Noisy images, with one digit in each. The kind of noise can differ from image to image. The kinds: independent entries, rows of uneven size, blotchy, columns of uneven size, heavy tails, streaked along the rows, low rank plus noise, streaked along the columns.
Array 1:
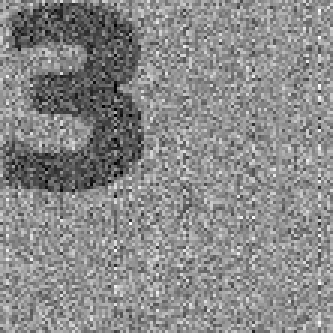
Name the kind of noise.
columns of uneven size
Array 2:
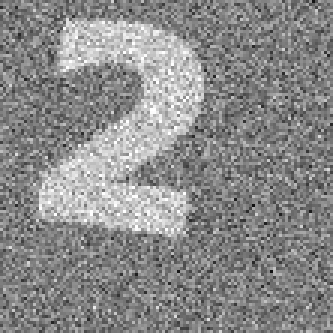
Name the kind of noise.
independent entries
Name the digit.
2
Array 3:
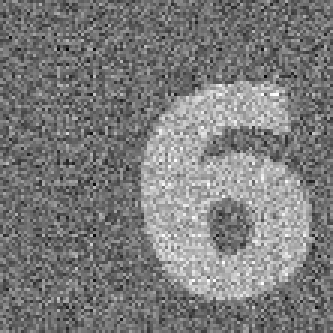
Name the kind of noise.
low rank plus noise
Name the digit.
6
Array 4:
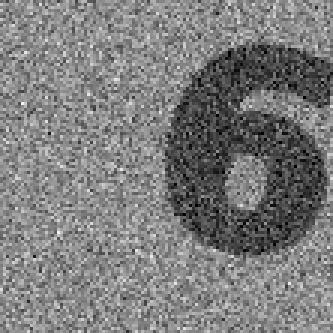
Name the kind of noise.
independent entries
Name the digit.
6
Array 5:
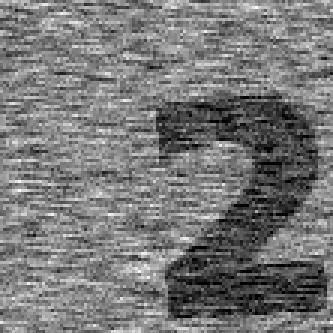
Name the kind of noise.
streaked along the rows
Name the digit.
2
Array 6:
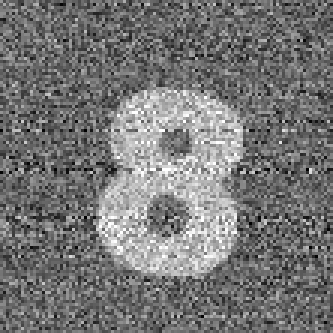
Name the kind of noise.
rows of uneven size
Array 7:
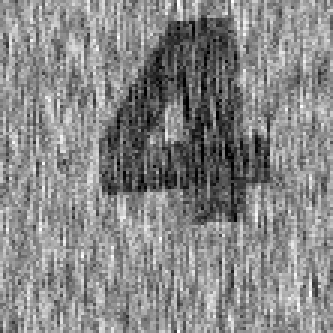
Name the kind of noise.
streaked along the columns
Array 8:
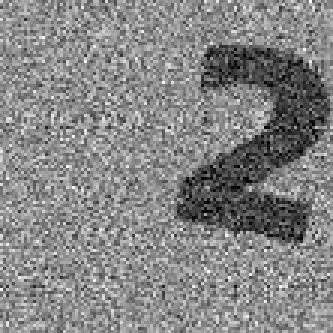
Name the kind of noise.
low rank plus noise
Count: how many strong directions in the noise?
five to eight
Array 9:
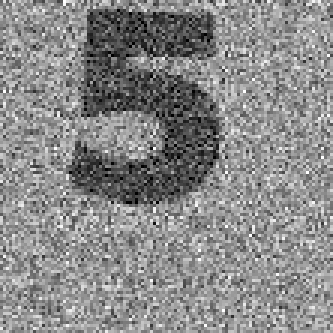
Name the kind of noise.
low rank plus noise
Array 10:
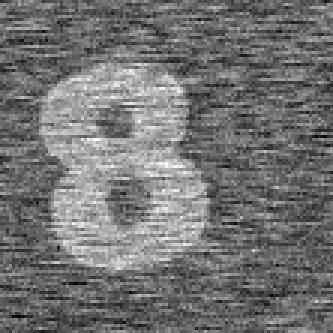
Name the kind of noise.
streaked along the rows
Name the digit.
8
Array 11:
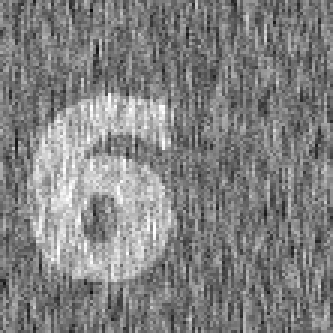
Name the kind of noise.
streaked along the columns
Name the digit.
6
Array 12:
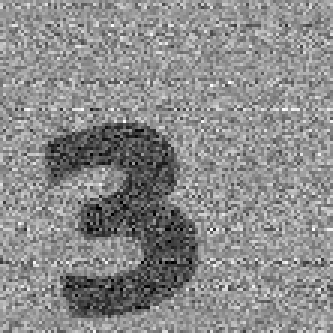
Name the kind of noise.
rows of uneven size
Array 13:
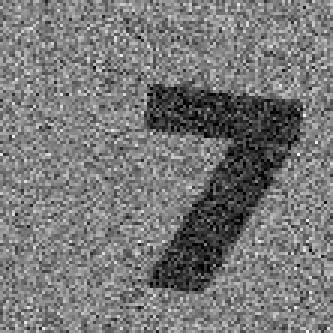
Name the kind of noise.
low rank plus noise
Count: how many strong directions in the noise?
five to eight
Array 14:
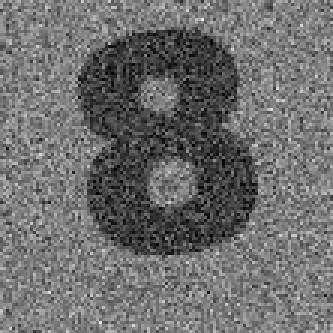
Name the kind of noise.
low rank plus noise
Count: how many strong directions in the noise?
five to eight
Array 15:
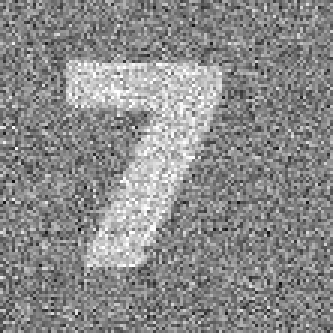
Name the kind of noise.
low rank plus noise
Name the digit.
7
